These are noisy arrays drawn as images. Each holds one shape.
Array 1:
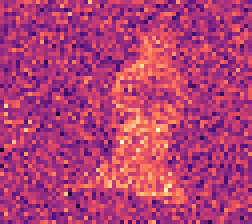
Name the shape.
chess bishop
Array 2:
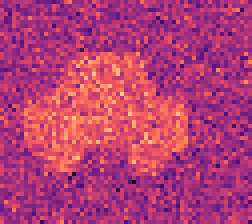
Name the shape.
car
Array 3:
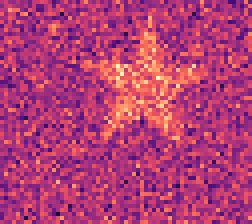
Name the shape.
star
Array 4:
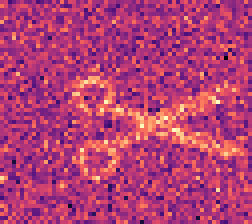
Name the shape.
pair of scissors
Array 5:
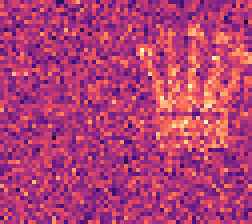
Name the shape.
chess queen
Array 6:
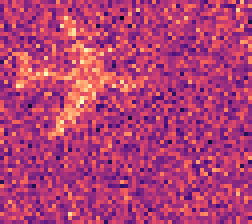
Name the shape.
airplane
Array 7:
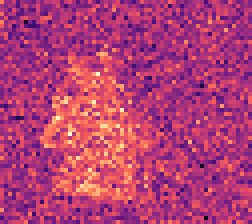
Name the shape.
chess knight
